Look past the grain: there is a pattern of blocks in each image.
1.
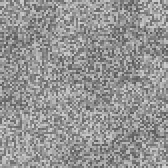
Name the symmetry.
mirrored about the diagonal from the bottom left
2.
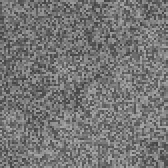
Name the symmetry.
mirrored about the diagonal from the top left
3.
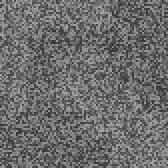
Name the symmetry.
mirrored about the diagonal from the top left
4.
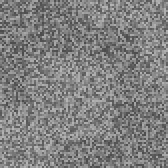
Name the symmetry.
mirrored about the diagonal from the bottom left
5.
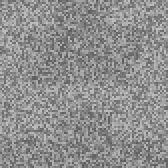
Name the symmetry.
left and right mirror each other
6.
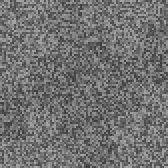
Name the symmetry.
the same after a half turn
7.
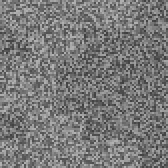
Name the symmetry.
top and bottom mirror each other
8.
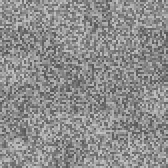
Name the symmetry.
the same after a half turn
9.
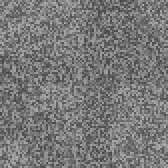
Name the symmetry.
mirrored about the diagonal from the bottom left
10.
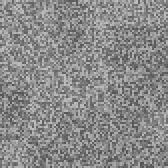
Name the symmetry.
no symmetry
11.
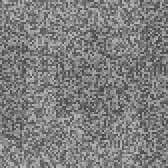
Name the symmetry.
top and bottom mirror each other
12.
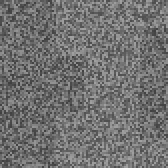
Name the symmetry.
top and bottom mirror each other
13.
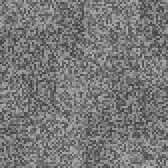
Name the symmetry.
the same after a half turn
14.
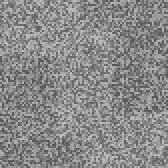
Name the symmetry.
the same after a half turn
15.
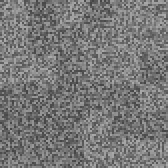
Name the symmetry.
mirrored about the diagonal from the bottom left
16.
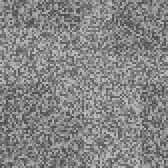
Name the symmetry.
mirrored about the diagonal from the bottom left
